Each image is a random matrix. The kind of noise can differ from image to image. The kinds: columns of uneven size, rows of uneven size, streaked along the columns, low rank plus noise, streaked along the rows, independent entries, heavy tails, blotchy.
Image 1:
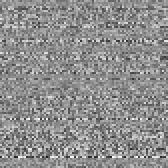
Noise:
rows of uneven size
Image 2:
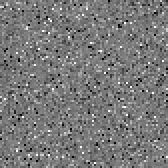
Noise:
heavy tails
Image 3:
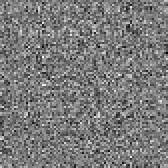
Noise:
low rank plus noise
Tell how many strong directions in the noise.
five to eight
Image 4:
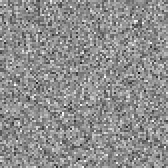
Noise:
independent entries
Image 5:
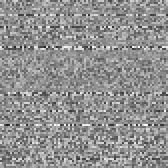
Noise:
rows of uneven size
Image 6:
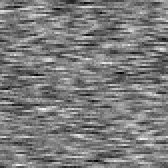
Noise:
streaked along the rows
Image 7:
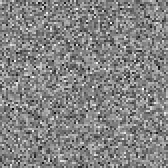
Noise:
independent entries
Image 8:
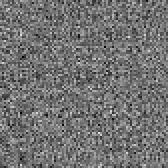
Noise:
low rank plus noise
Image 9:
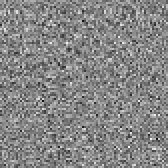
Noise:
low rank plus noise
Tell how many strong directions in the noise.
five to eight
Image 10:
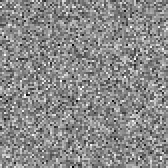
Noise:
independent entries
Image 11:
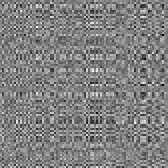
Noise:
low rank plus noise
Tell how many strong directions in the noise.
one
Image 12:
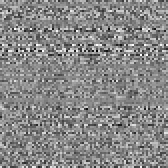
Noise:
rows of uneven size
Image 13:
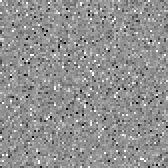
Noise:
heavy tails
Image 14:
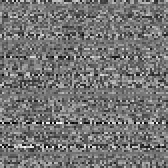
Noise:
rows of uneven size
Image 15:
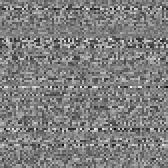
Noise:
rows of uneven size
